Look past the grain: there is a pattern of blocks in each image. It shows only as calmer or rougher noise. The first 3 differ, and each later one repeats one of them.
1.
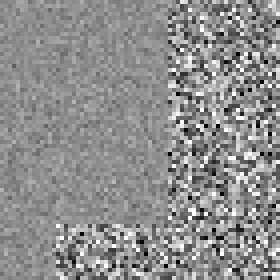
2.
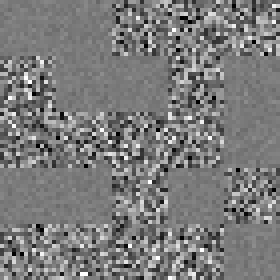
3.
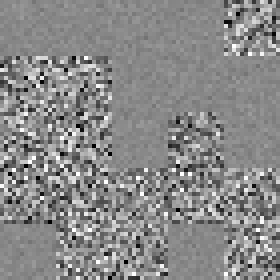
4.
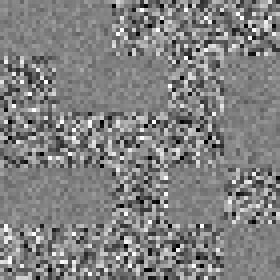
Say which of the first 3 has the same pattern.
2
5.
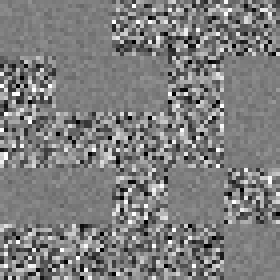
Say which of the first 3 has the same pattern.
2
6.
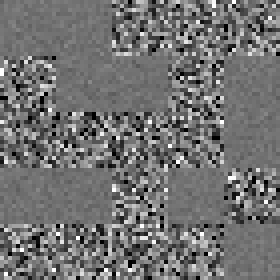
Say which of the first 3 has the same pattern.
2
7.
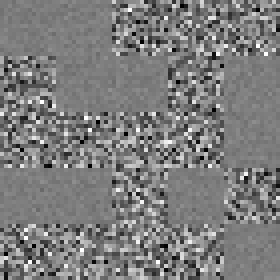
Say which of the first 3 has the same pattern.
2
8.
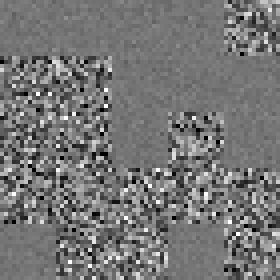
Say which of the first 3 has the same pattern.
3
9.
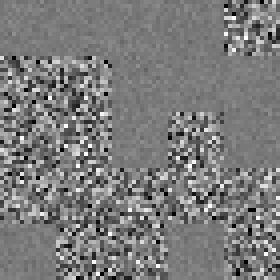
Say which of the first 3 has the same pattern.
3
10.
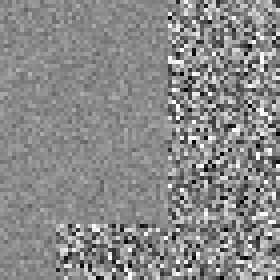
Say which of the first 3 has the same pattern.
1
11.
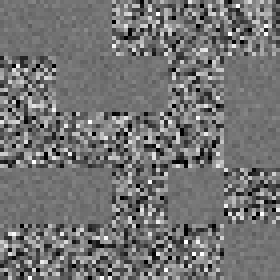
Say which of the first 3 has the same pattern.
2
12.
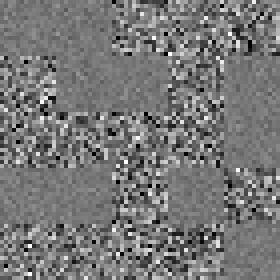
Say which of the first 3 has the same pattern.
2
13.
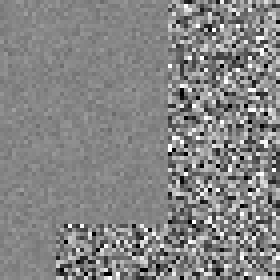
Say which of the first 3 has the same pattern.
1
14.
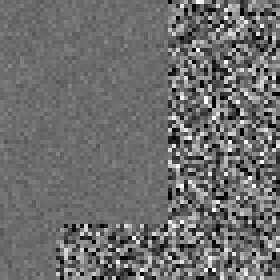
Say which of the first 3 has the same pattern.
1
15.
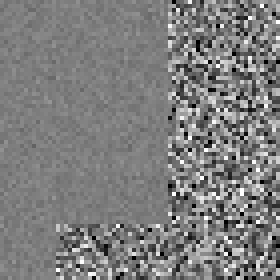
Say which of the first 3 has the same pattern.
1
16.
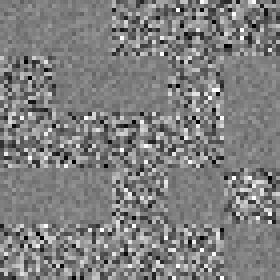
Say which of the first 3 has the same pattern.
2
